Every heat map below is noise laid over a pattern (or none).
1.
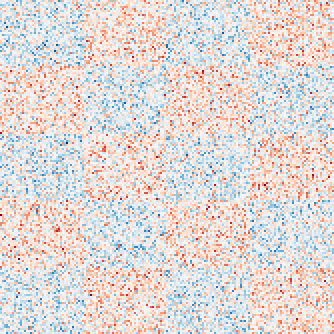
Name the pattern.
a checkerboard
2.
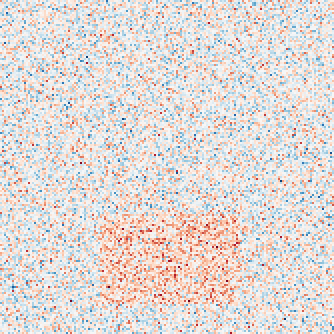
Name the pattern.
one block
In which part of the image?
bottom middle
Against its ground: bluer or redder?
redder
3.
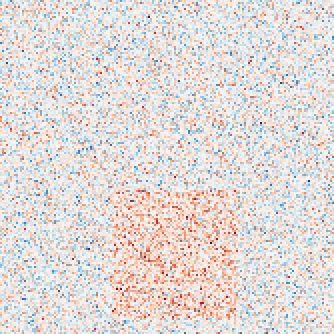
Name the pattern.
one block
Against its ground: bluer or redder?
redder
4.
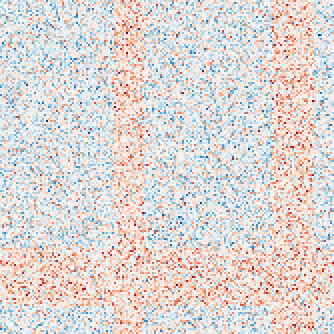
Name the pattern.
bands of rows crossing bands of columns
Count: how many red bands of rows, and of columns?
1 and 2
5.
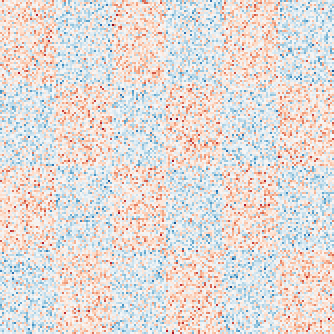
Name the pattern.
a checkerboard
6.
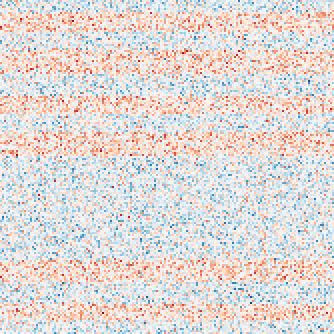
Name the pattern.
bands of rows
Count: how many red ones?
6
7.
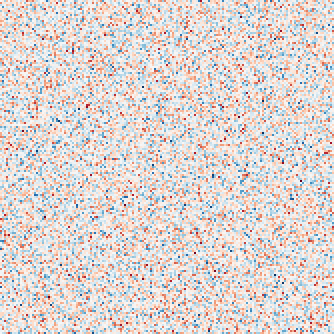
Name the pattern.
only noise
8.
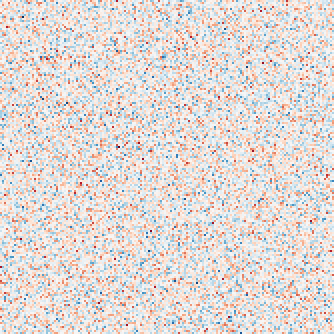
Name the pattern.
only noise
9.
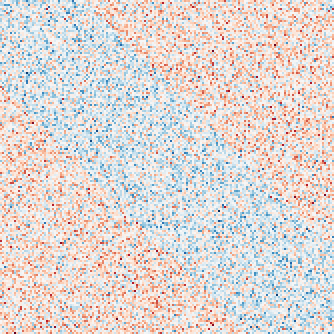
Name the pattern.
a diagonal band
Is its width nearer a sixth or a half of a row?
a half
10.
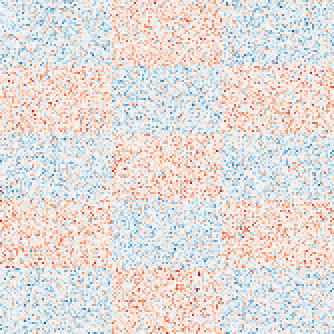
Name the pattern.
a checkerboard
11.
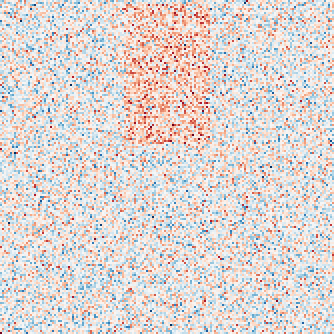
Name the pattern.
one block
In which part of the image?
top middle
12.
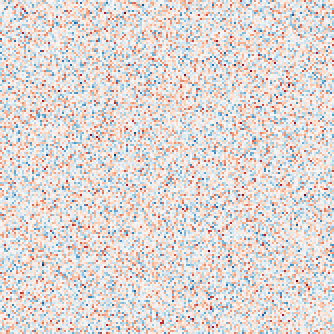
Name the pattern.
only noise
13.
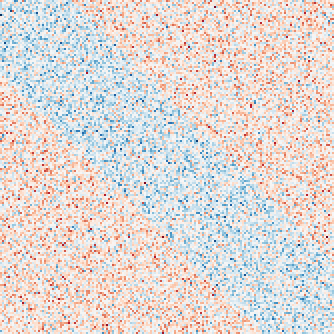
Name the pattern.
a diagonal band
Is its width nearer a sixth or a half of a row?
a half
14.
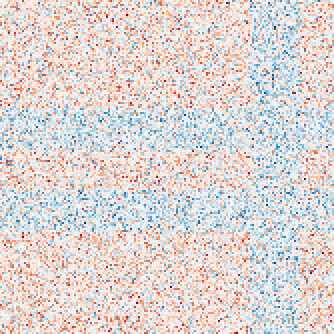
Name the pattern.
bands of rows crossing bands of columns
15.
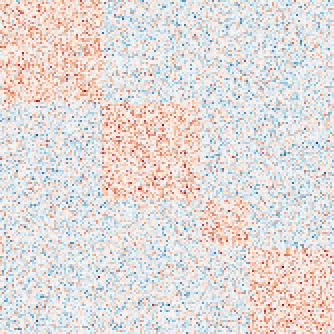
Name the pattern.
blocks along the diagonal
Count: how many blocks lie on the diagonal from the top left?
4
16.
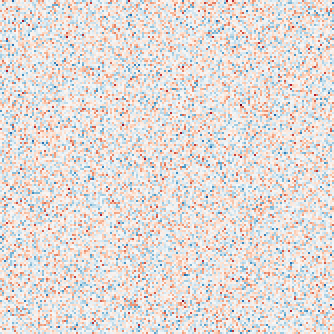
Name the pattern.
only noise
